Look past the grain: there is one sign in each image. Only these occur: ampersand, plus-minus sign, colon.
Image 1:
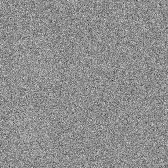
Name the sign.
colon
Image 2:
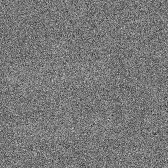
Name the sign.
plus-minus sign
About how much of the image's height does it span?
two thirds
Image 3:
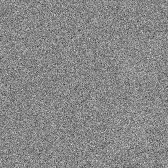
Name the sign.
colon
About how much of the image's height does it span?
two thirds
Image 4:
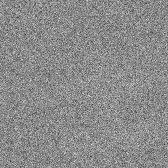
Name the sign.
plus-minus sign
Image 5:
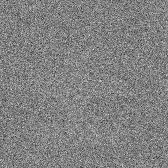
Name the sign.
plus-minus sign
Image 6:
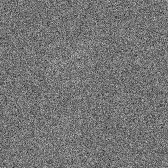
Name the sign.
colon
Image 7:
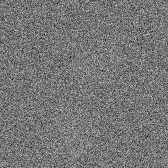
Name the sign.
colon
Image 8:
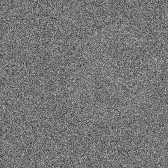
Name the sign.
ampersand
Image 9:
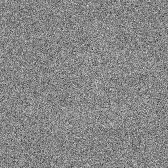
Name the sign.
plus-minus sign
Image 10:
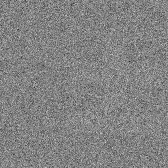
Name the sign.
plus-minus sign
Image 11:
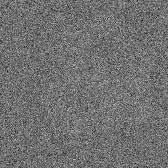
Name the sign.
ampersand
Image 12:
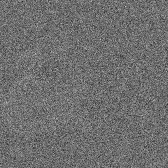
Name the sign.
ampersand
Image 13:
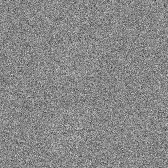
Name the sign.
colon
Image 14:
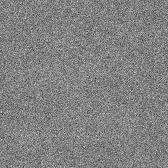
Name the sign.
plus-minus sign
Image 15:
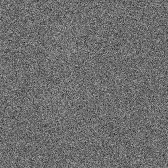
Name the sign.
colon
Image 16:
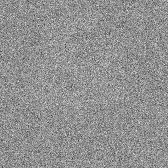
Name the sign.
ampersand
